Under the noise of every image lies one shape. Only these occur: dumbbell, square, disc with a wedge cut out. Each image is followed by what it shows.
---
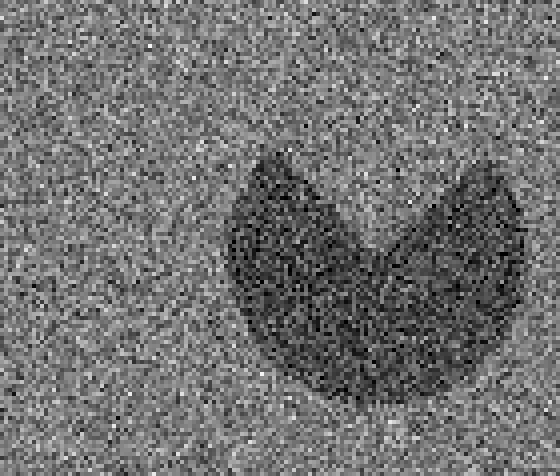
disc with a wedge cut out
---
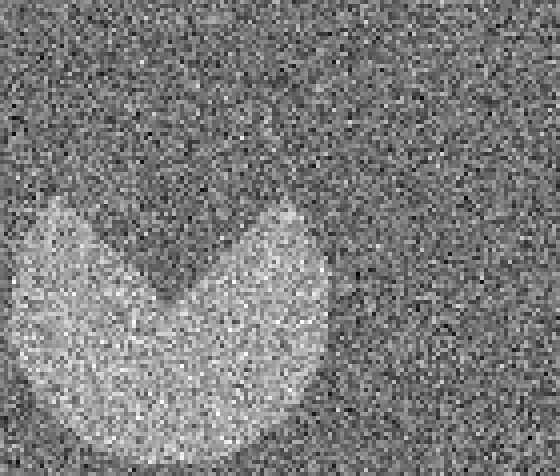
disc with a wedge cut out
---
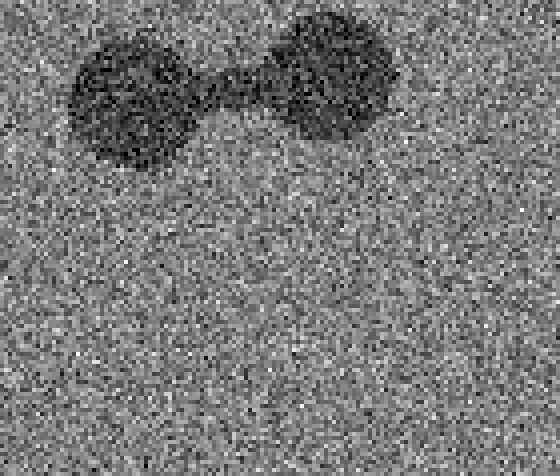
dumbbell
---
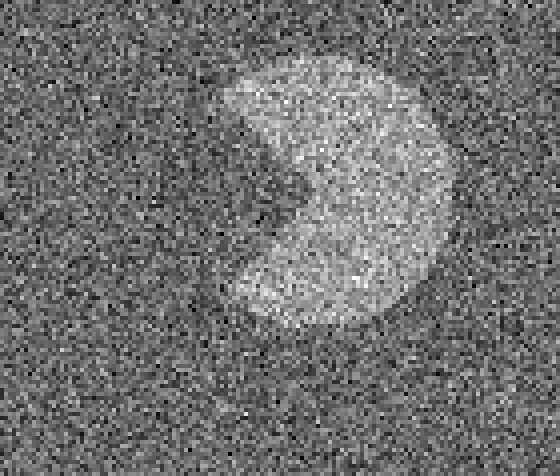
disc with a wedge cut out
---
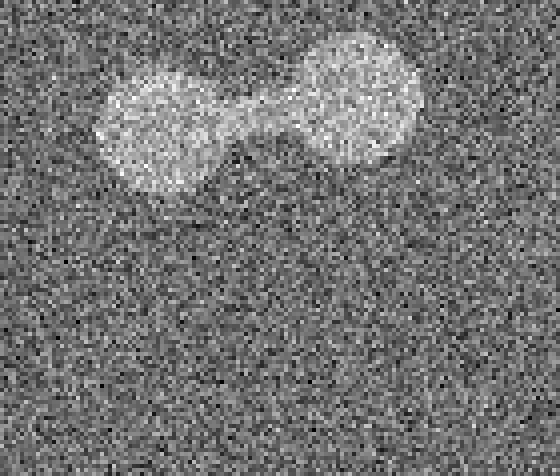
dumbbell
